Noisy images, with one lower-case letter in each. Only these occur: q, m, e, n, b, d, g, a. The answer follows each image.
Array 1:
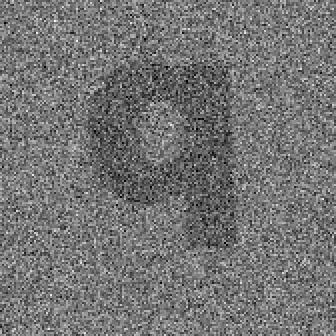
dark q
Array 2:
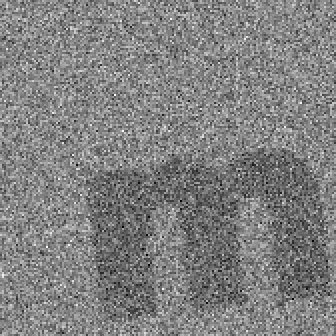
dark m
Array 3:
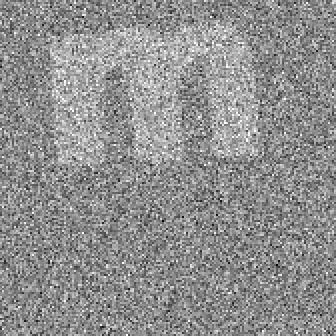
light m
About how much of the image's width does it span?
two thirds
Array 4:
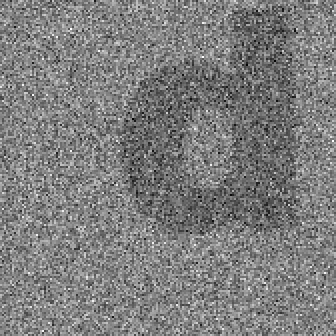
dark d
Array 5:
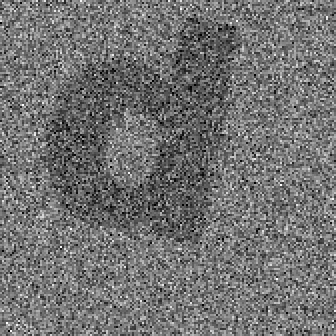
dark d
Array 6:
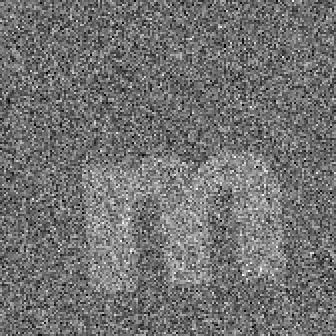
light m
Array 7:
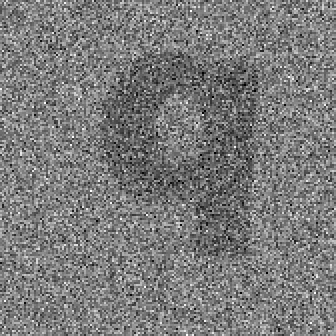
dark q
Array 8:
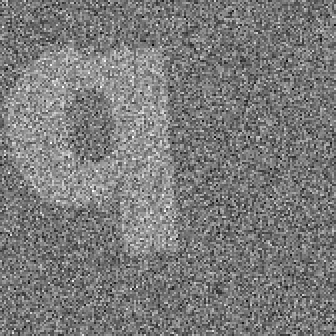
light q
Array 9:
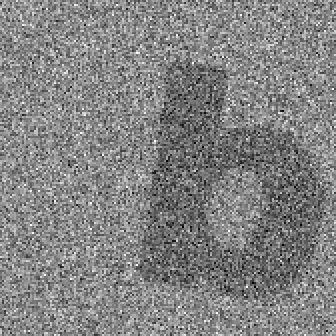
dark b
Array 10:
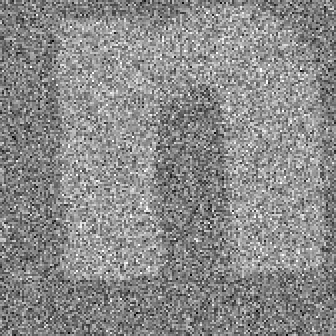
light n
